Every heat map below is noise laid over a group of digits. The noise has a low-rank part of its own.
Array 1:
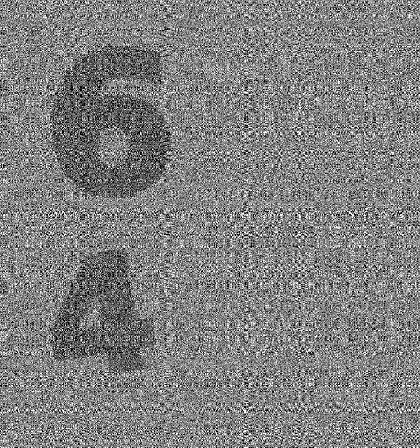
top left: dark 6; bottom left: dark 4
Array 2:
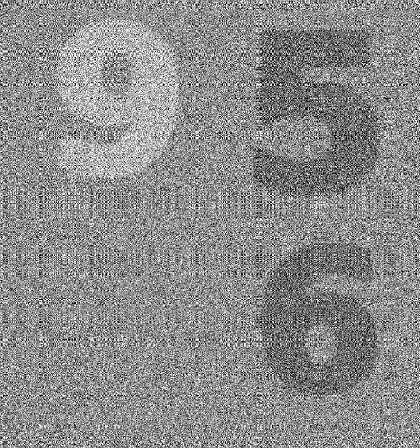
top left: light 9; top right: dark 5; bottom right: dark 6
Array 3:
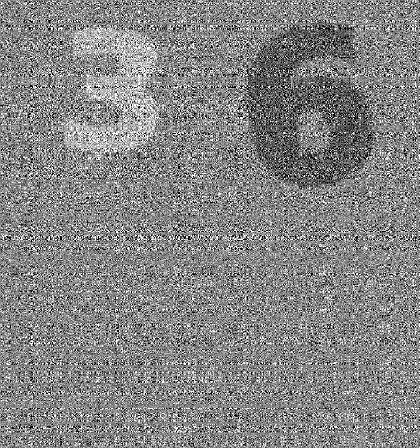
top left: light 3; top right: dark 6
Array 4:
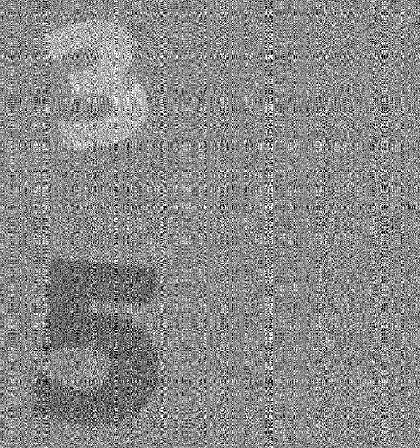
top left: light 3; bottom left: dark 5
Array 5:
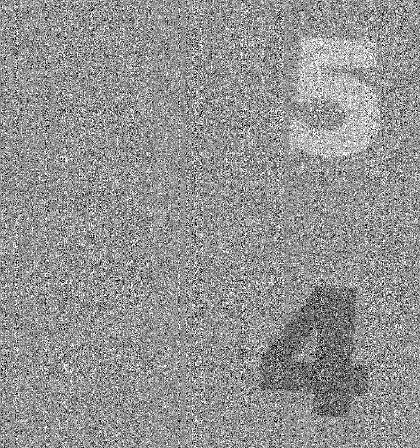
top right: light 5; bottom right: dark 4
